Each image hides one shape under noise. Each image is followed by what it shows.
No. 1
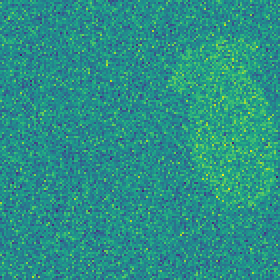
footprint
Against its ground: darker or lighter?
lighter
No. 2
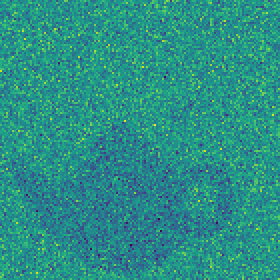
teapot
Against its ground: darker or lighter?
darker
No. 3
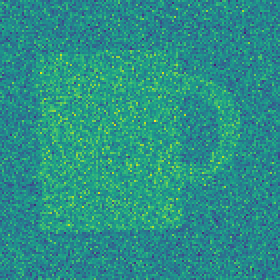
cup
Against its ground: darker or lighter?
lighter
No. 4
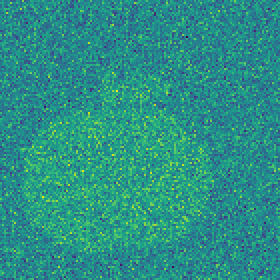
apple
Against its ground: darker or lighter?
lighter
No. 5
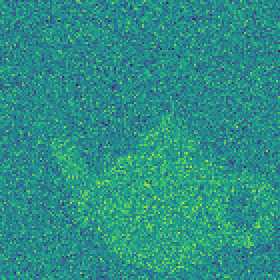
teapot
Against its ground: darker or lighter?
lighter
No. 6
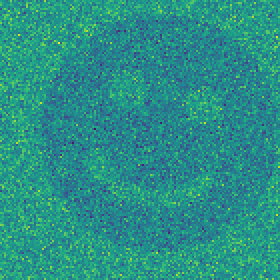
smiling face
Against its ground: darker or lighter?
darker
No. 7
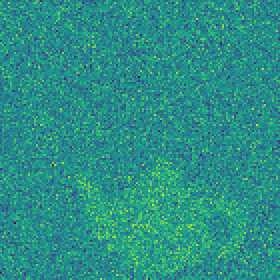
teapot
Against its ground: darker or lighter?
lighter
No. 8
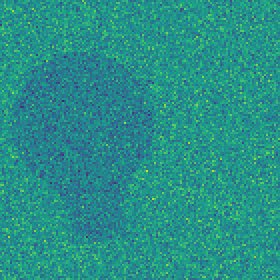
light bulb
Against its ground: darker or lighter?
darker
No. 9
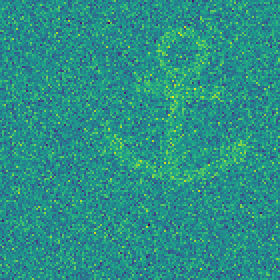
anchor
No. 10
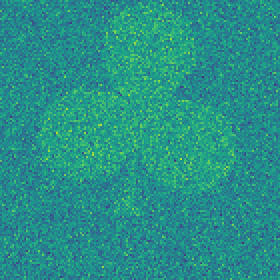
club
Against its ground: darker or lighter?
lighter
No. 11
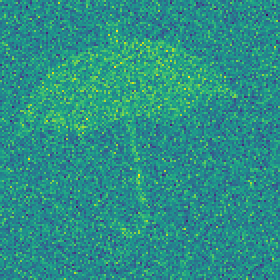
umbrella
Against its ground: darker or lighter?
lighter
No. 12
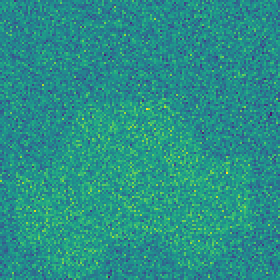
car
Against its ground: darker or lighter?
lighter
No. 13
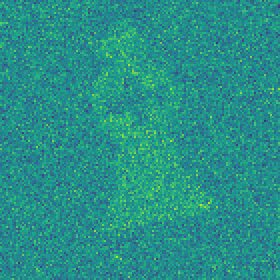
chess bishop
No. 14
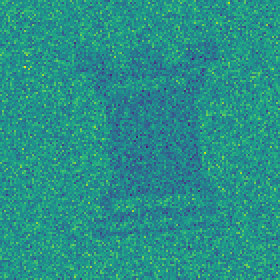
chess rook
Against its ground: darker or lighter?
darker
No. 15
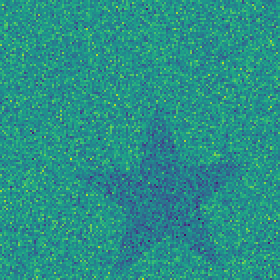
star
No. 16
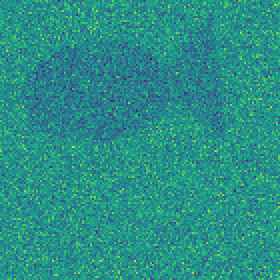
fish
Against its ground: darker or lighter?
darker
